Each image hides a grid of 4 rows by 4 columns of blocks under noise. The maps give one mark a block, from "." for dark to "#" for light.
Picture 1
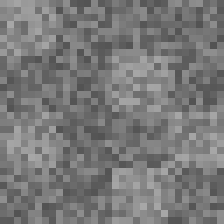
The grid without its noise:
# . . .
. . # .
# . . #
. . # .
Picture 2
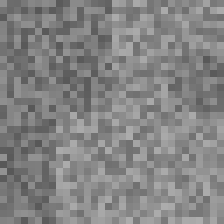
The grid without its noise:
. . # #
. . # .
. # # #
. # # #
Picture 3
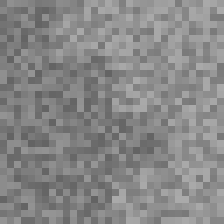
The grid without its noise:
. # # #
. . # #
. . . #
. . # #
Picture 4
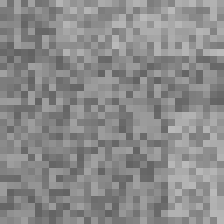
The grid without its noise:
. # # #
. . . .
. . . #
. . . #
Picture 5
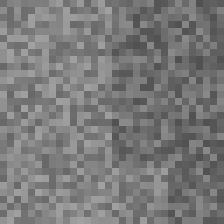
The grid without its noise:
# # . .
# # . .
# # . .
# # # .
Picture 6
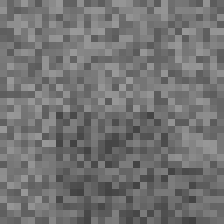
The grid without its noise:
# # # #
# # # #
# . . #
# . . .
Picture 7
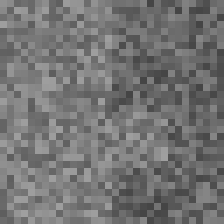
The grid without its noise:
# # . .
# # . .
# # # .
# # . .
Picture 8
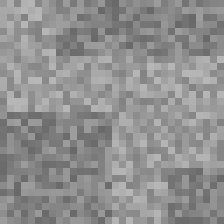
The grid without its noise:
# . . .
# # # #
. . # #
. . # .
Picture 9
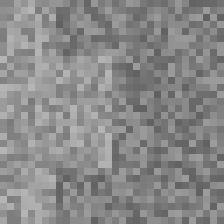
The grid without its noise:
# . . .
# # . .
# # . .
# . . .
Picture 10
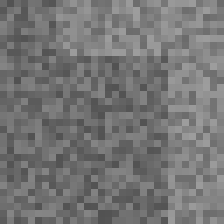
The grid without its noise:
. # # #
. . . #
. . . #
. . . #
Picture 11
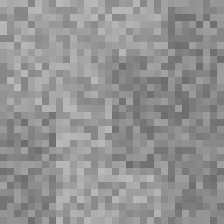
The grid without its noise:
# # # .
# # . .
. # . .
. # # .
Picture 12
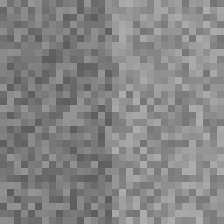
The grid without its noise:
. . # #
. . # #
. . # #
. . # #
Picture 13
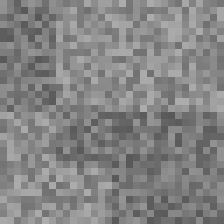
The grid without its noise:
. # # #
. # # #
# . . .
# # . .
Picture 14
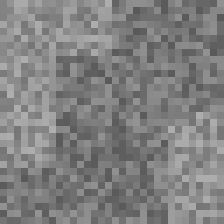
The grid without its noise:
# # . .
# . . .
# . . #
. . . #
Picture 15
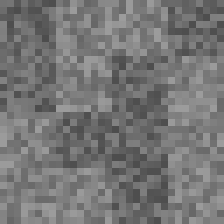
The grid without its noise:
. # # .
. # . #
# . . #
# # . #
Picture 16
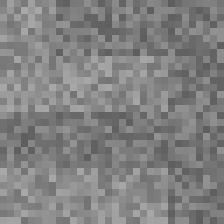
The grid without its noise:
# . . .
# # # .
. . . .
# # # .
